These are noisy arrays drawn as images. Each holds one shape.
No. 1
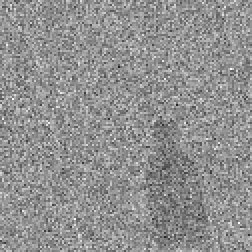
dark bottle
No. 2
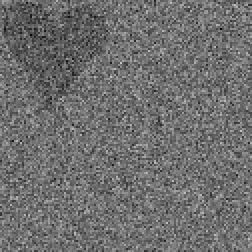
dark heart, top left
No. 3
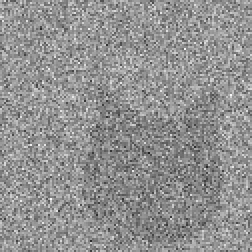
dark cat's head
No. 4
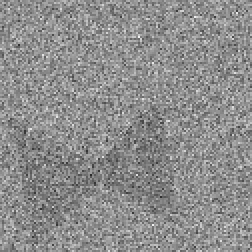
dark bow tie
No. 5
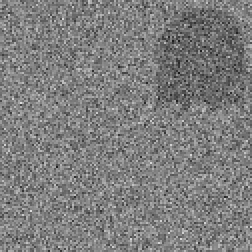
dark ghost, top right
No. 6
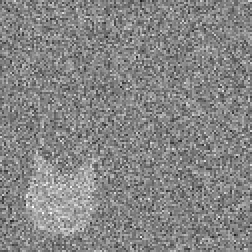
light cat's head, bottom left
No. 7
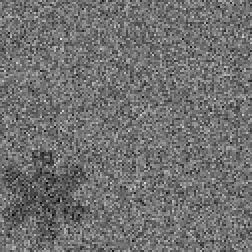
dark asterisk, bottom left
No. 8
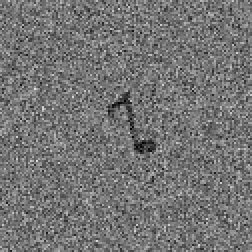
dark musical note, centre
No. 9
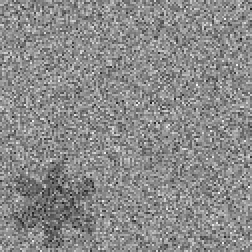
dark asterisk, bottom left
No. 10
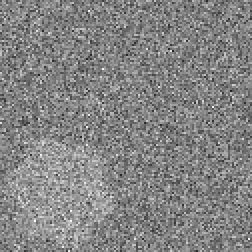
light flower, bottom left
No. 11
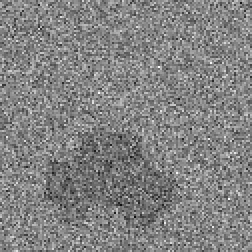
dark car
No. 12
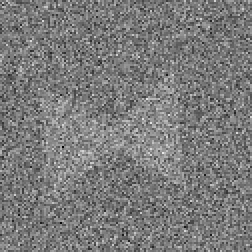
light bow tie
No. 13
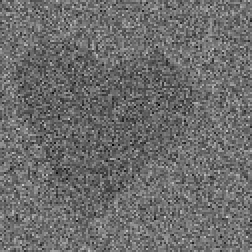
dark heart
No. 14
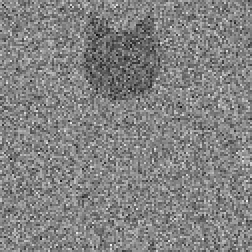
dark cat's head, top middle
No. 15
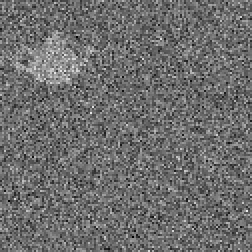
light teapot, top left
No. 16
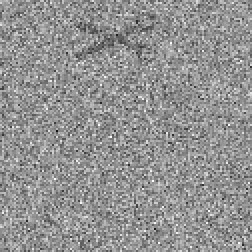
dark pair of scissors, top middle
